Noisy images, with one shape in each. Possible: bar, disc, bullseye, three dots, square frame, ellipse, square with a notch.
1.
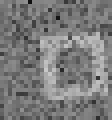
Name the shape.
square frame
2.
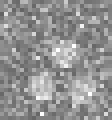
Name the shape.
three dots
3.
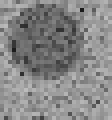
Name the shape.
disc
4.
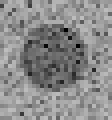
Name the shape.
disc
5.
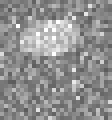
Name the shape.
ellipse
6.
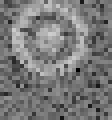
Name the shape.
bullseye
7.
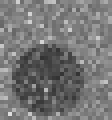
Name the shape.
disc
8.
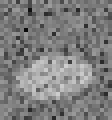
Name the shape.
ellipse
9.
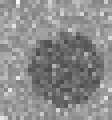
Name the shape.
disc
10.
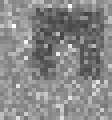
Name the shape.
square with a notch
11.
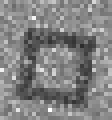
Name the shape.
square frame
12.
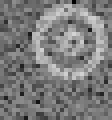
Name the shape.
bullseye
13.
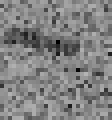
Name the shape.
bar
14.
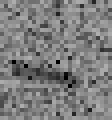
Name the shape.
bar
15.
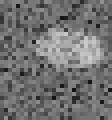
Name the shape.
ellipse
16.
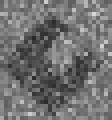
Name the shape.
square with a notch
